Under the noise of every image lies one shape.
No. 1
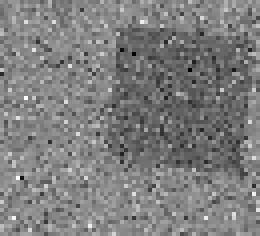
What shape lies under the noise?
square
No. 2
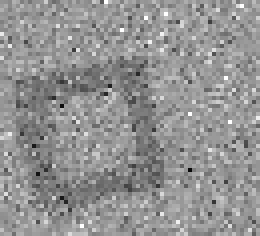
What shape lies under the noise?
square frame
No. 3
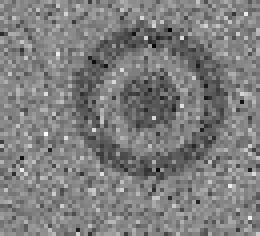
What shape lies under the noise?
bullseye
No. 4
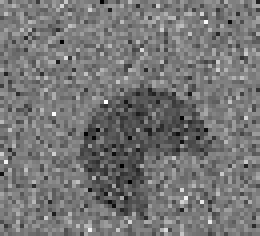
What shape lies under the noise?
disc with a wedge cut out
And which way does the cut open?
down and right
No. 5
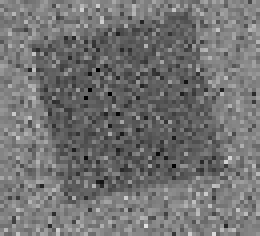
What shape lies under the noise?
square
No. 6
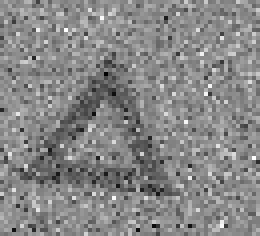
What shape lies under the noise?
triangle frame
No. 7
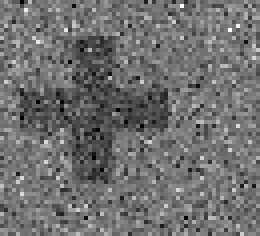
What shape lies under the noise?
cross
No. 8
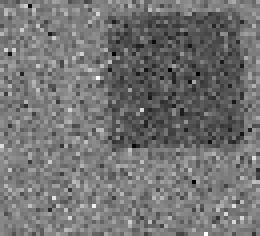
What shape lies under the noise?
square
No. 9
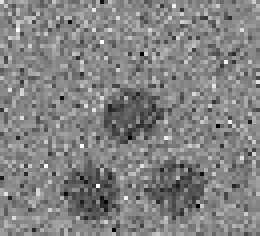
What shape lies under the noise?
three dots
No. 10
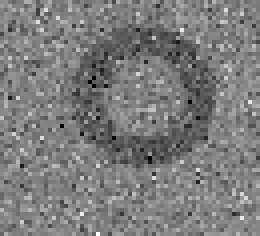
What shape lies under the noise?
ring
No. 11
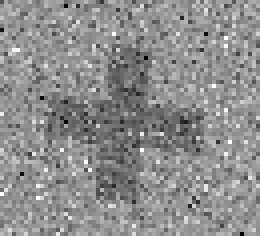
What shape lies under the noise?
cross
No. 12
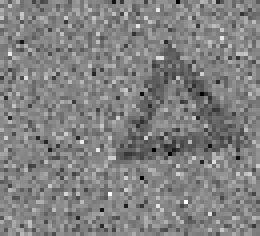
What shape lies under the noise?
triangle frame
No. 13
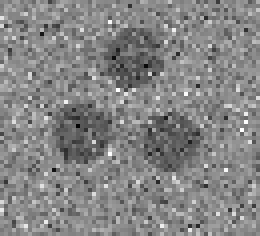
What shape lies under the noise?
three dots
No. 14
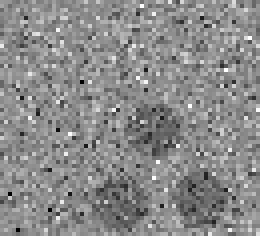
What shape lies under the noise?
three dots
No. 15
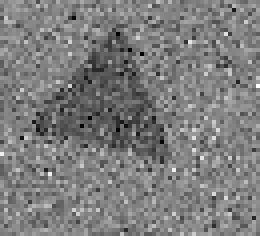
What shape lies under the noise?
triangle
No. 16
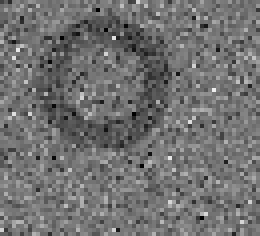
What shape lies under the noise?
ring
